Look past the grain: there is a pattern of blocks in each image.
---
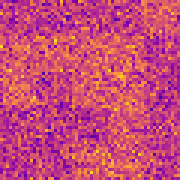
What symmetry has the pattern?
mirrored about the diagonal from the bottom left
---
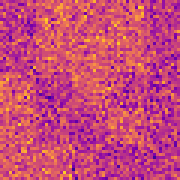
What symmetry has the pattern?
no symmetry
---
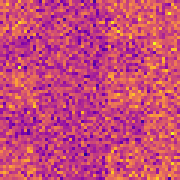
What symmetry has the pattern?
top and bottom mirror each other
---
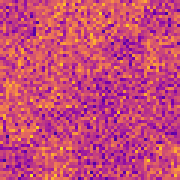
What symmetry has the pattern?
mirrored about the diagonal from the top left
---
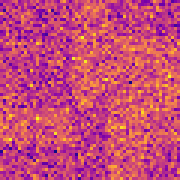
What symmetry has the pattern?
no symmetry
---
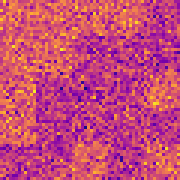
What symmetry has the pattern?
mirrored about the diagonal from the top left
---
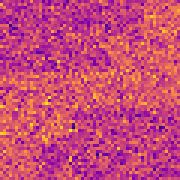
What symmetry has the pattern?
the same after a half turn
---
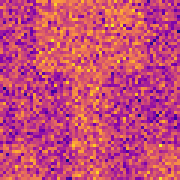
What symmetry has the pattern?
left and right mirror each other
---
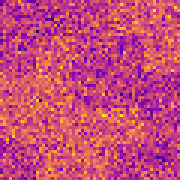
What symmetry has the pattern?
mirrored about the diagonal from the bottom left
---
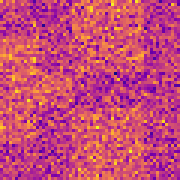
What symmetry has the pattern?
top and bottom mirror each other
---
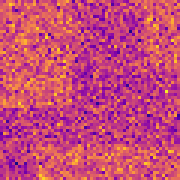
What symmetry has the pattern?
no symmetry
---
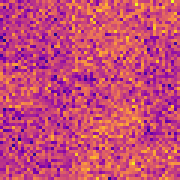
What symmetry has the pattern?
top and bottom mirror each other
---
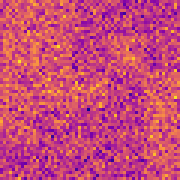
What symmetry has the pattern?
no symmetry
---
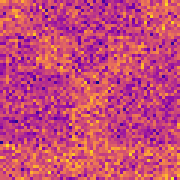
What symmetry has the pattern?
left and right mirror each other
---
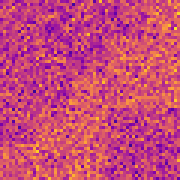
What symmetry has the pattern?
mirrored about the diagonal from the top left
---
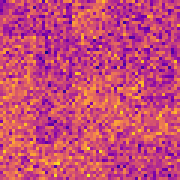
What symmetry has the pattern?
no symmetry
